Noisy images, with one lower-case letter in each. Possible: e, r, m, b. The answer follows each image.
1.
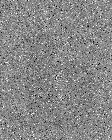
b
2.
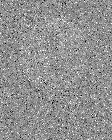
e
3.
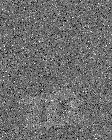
m
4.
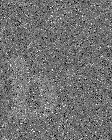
b
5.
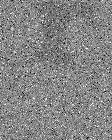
r
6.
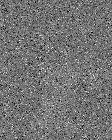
r
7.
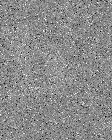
b
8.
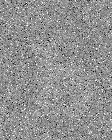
b
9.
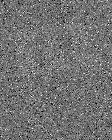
m
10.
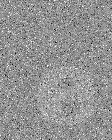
e
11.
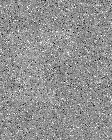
r
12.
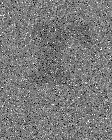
r
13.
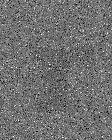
r
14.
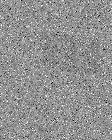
m
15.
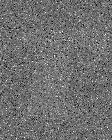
r
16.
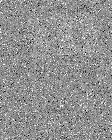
m
